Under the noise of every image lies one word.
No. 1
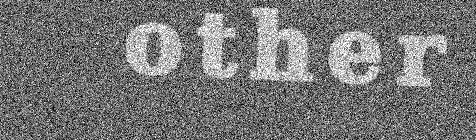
other
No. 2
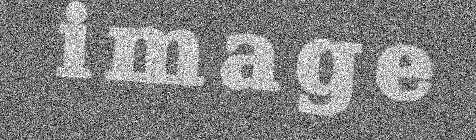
image
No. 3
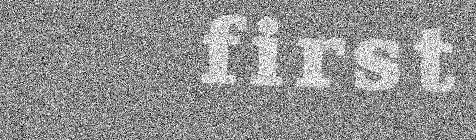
first
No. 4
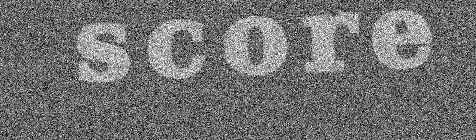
score
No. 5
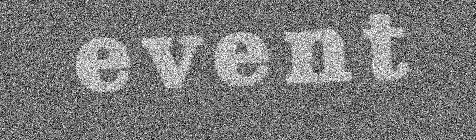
event
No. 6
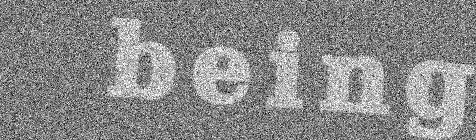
being
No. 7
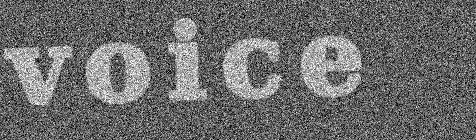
voice
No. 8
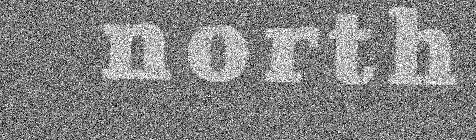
north
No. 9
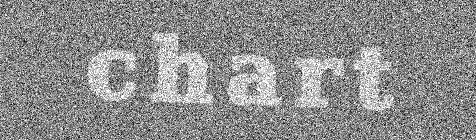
chart
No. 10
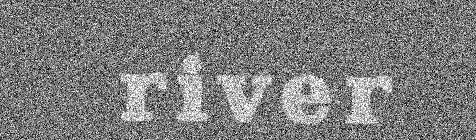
river
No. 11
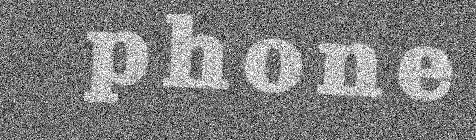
phone
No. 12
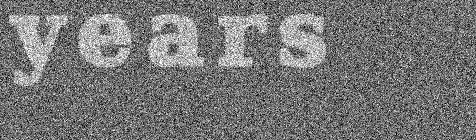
years
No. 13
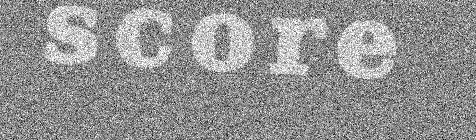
score
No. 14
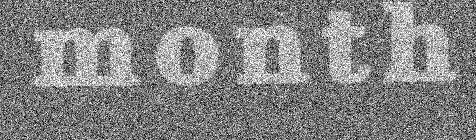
month
